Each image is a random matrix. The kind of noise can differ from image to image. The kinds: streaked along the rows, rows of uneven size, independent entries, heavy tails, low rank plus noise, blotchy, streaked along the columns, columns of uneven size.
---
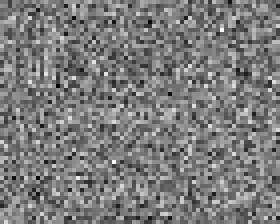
low rank plus noise
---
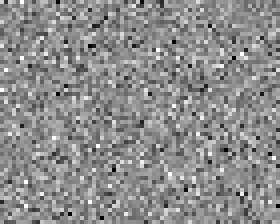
heavy tails
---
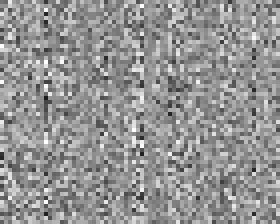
columns of uneven size
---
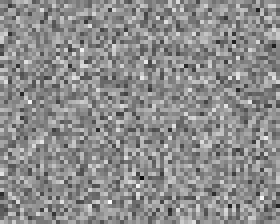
low rank plus noise
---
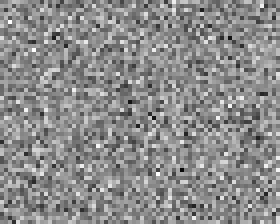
independent entries
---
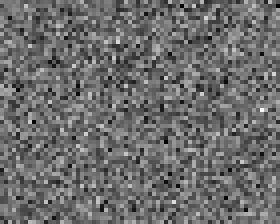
independent entries
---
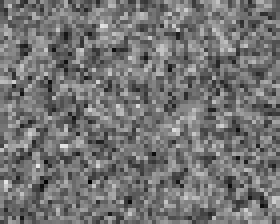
blotchy
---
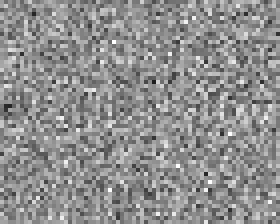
low rank plus noise
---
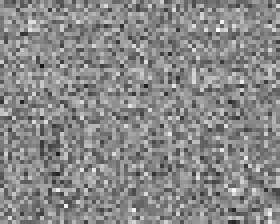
low rank plus noise
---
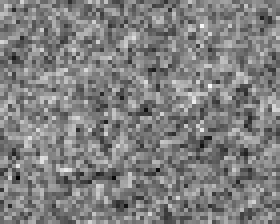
blotchy
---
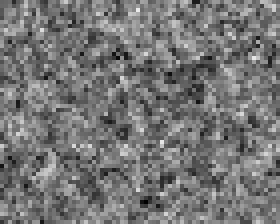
blotchy
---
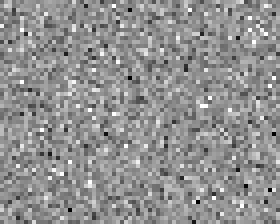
heavy tails
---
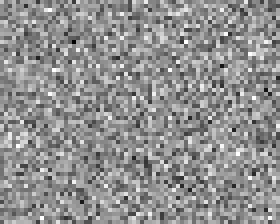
independent entries
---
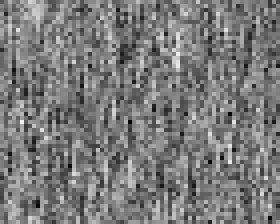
streaked along the columns
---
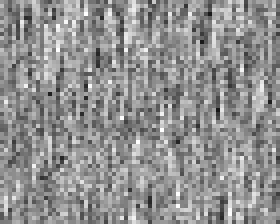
streaked along the columns
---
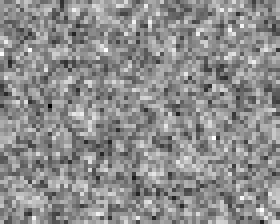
blotchy
